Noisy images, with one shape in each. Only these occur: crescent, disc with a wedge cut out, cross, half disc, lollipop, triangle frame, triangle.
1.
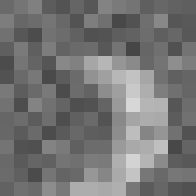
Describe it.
light crescent
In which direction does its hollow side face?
left
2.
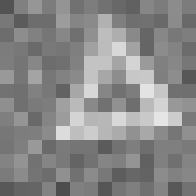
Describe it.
light triangle frame
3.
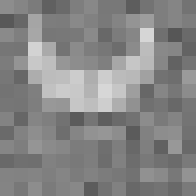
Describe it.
light crescent
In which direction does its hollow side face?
up
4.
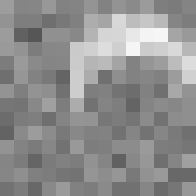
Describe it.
light crescent
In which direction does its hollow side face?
down
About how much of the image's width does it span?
two thirds
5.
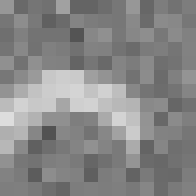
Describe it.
light crescent
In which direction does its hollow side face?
down
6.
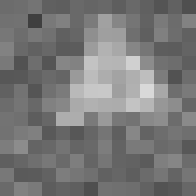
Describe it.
light triangle
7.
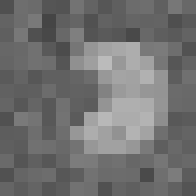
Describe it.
light disc with a wedge cut out
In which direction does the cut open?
left
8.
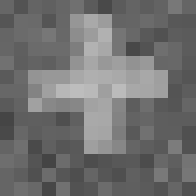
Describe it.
light cross
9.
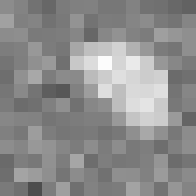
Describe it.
light half disc
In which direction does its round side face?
up and right
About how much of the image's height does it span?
half
